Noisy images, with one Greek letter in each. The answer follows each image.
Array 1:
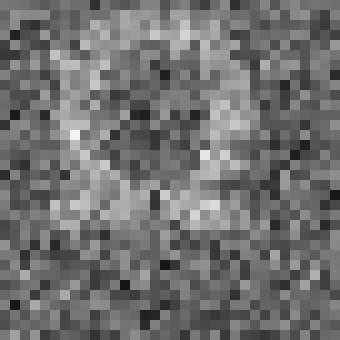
omega
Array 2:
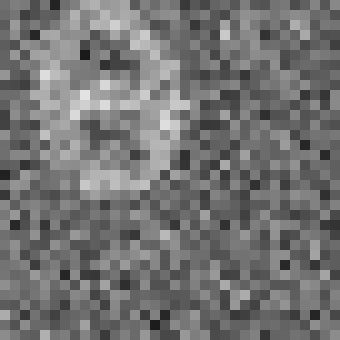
theta
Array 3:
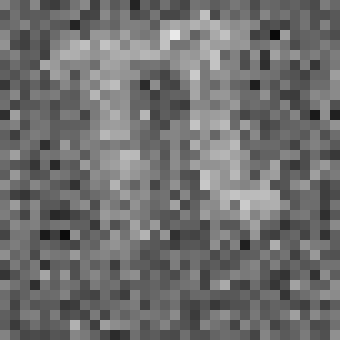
pi
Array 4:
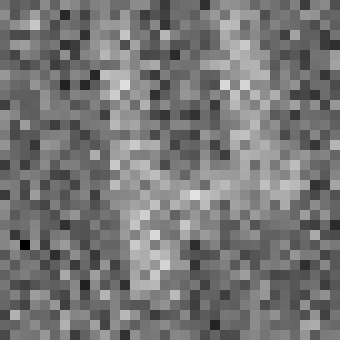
mu
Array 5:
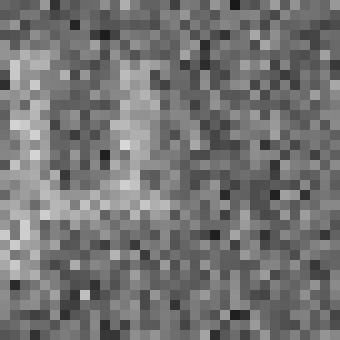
mu
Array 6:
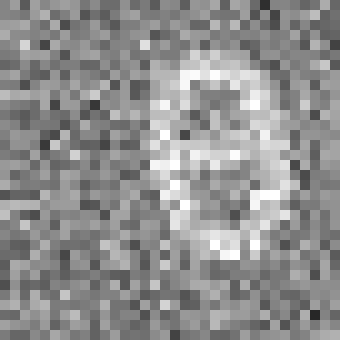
theta
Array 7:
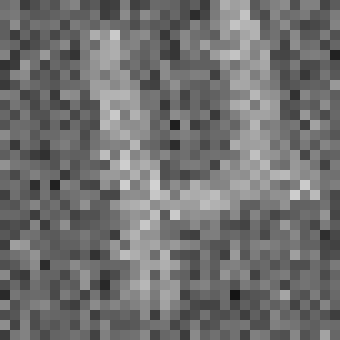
mu
